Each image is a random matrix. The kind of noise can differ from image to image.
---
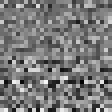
rows of uneven size
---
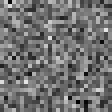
independent entries
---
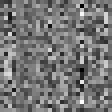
columns of uneven size
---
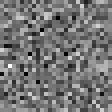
low rank plus noise
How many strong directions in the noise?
one
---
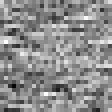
streaked along the rows
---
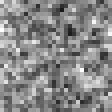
blotchy
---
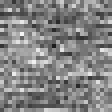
streaked along the rows
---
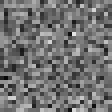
low rank plus noise
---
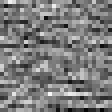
streaked along the rows
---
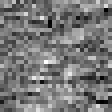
streaked along the rows
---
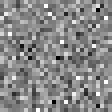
heavy tails
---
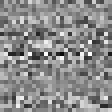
rows of uneven size
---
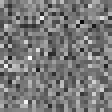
low rank plus noise
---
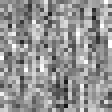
streaked along the columns
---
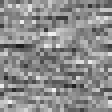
streaked along the rows
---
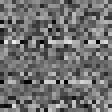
rows of uneven size
